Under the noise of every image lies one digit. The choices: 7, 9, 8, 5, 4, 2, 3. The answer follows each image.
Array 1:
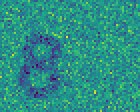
8
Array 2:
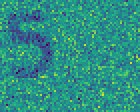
5
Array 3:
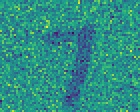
7
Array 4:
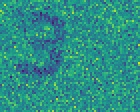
3
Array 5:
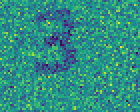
3
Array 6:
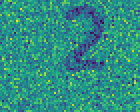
2
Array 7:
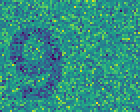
9
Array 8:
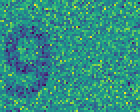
9
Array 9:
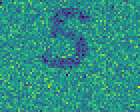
5
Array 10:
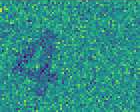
4
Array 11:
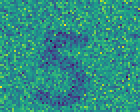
5
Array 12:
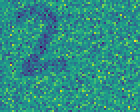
2
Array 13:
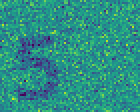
5
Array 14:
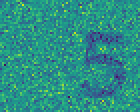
5
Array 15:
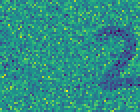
2
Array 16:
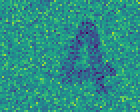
4
